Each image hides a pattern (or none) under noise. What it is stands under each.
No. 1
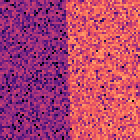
a sharp edge
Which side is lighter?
right
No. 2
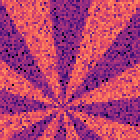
spokes from one point
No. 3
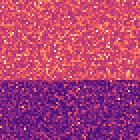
a sharp edge
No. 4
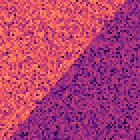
a sharp edge
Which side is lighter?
top left
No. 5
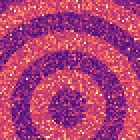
rings round one point
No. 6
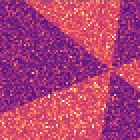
spokes from one point
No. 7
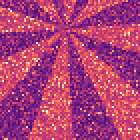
spokes from one point
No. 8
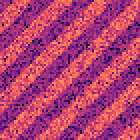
diagonal stripes
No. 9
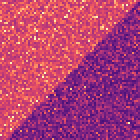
a sharp edge
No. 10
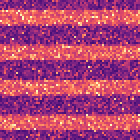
horizontal stripes
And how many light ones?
4
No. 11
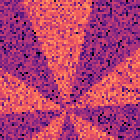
spokes from one point
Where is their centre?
bottom middle
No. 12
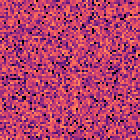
only noise
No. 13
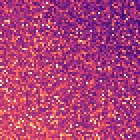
a smooth slope
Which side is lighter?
bottom left
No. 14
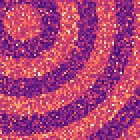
rings round one point
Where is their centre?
top left
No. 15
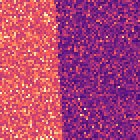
a sharp edge
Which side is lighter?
left
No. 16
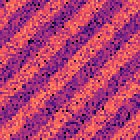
diagonal stripes
